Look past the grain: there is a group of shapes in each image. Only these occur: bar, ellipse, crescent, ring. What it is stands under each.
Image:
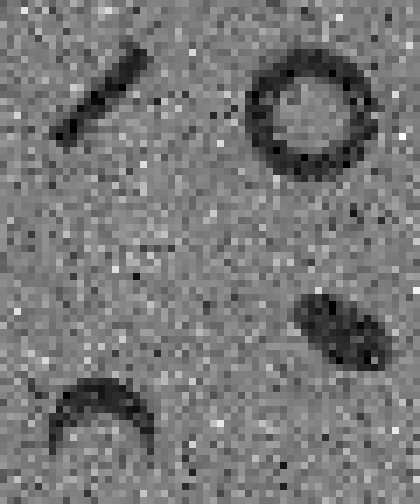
top left: bar; top right: ring; bottom left: crescent; bottom right: ellipse
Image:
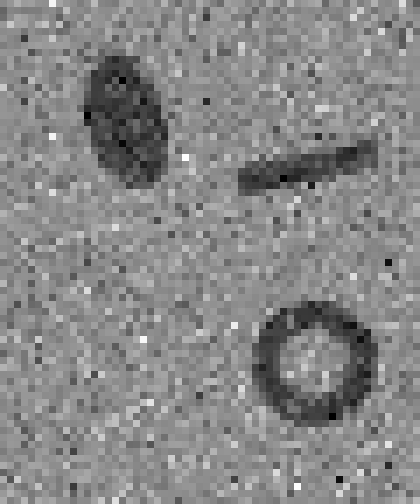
top left: ellipse; top right: bar; bottom right: ring
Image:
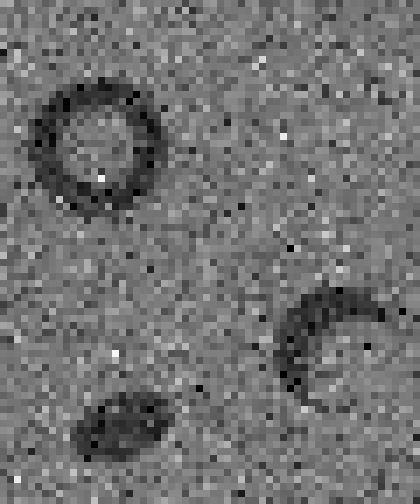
top left: ring; bottom left: ellipse; bottom right: crescent
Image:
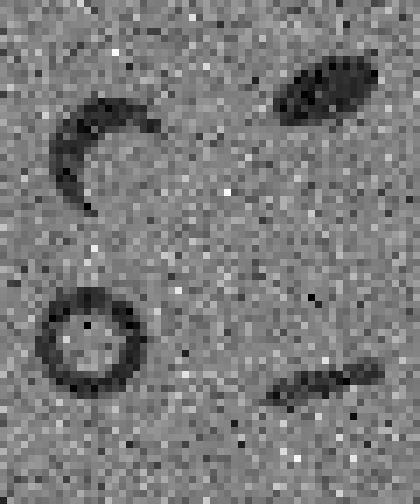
top left: crescent; top right: ellipse; bottom left: ring; bottom right: bar
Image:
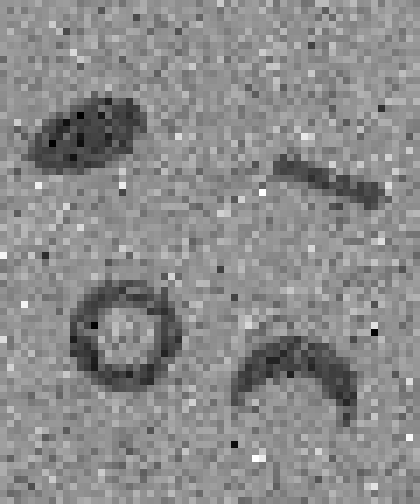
top left: ellipse; top right: bar; bottom left: ring; bottom right: crescent
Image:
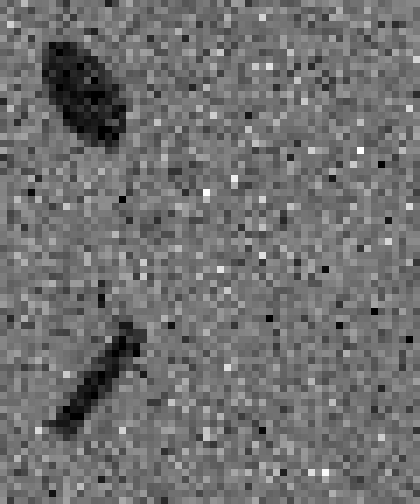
top left: ellipse; bottom left: bar
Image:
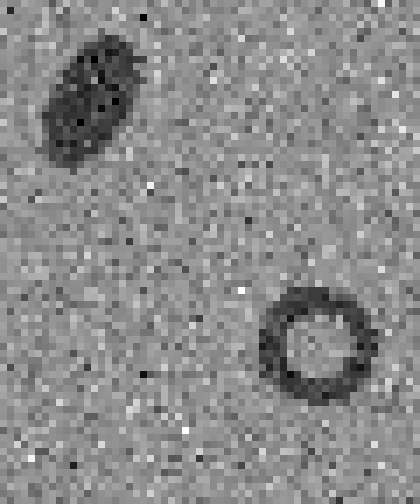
top left: ellipse; bottom right: ring
